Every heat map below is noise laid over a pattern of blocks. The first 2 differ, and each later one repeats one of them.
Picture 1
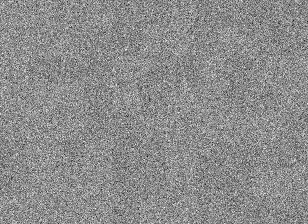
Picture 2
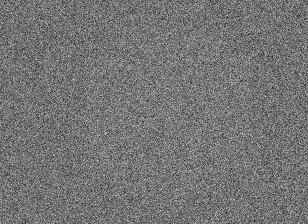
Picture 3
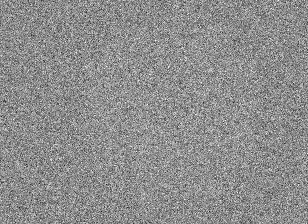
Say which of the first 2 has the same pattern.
2
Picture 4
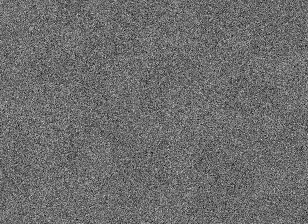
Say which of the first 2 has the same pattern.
1
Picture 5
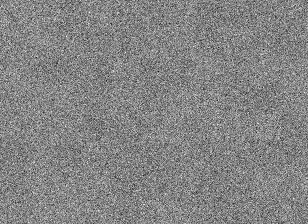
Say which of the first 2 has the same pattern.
1
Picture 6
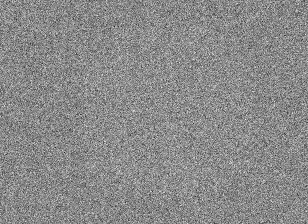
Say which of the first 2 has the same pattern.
2
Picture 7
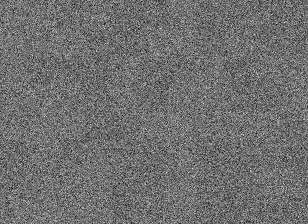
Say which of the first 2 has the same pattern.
1
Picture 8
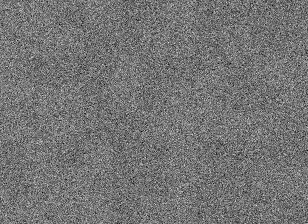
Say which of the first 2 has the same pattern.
1
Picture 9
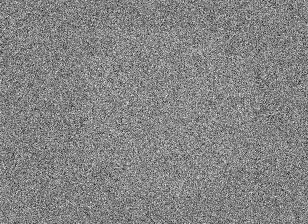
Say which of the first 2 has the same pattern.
2
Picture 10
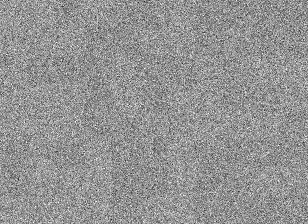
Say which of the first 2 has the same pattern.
1
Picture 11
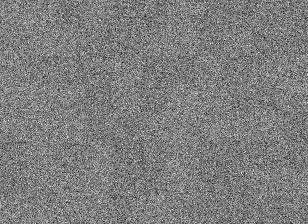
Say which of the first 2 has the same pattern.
1
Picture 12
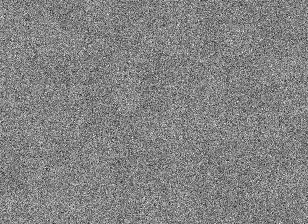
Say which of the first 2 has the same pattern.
1
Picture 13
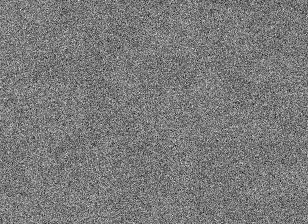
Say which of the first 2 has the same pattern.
1
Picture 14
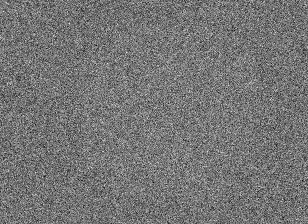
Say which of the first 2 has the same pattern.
2
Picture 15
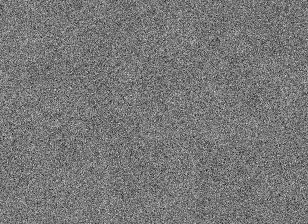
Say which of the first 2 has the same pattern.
1
